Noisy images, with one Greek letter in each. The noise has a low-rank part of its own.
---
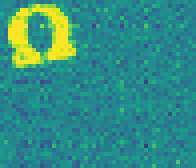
omega
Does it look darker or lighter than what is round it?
lighter
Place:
top left
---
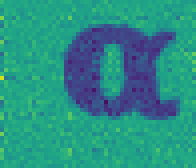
alpha
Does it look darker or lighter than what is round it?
darker
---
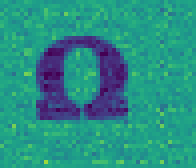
omega
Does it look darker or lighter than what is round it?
darker
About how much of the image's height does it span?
half
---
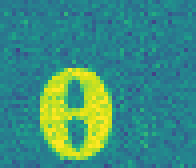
theta
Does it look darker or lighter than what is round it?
lighter
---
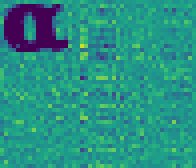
alpha
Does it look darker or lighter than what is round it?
darker
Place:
top left
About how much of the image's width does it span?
a third
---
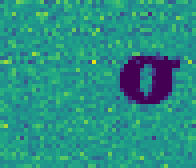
sigma
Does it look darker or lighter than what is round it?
darker
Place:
middle right
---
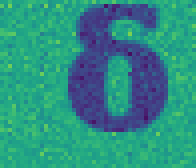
delta
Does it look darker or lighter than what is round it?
darker
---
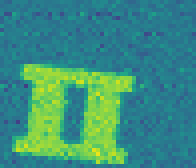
pi
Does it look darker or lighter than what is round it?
lighter
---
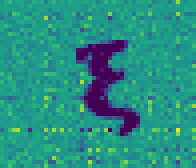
xi
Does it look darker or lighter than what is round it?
darker
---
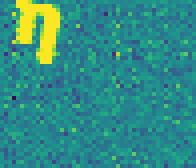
eta
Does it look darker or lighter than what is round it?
lighter
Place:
top left
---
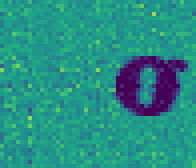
sigma
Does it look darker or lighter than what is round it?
darker
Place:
middle right
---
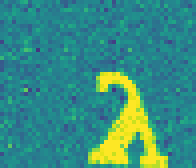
lambda
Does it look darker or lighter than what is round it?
lighter
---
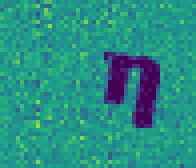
eta
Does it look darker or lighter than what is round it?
darker
